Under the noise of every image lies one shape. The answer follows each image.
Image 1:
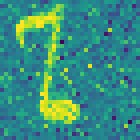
musical note
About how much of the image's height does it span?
nearly all
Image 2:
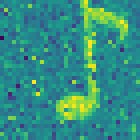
musical note
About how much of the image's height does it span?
nearly all
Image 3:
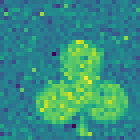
club
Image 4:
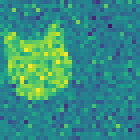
cat's head
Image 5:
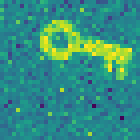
key
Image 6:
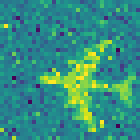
airplane
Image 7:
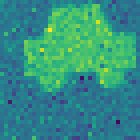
car
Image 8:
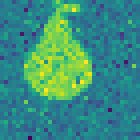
pear
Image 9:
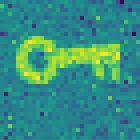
key
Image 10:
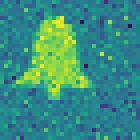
bell
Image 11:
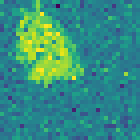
chess knight
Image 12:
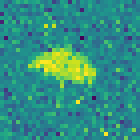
umbrella
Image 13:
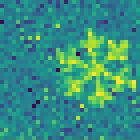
snowflake
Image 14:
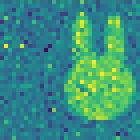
rabbit's head
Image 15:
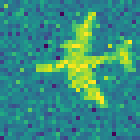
airplane
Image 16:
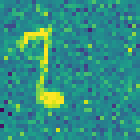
musical note
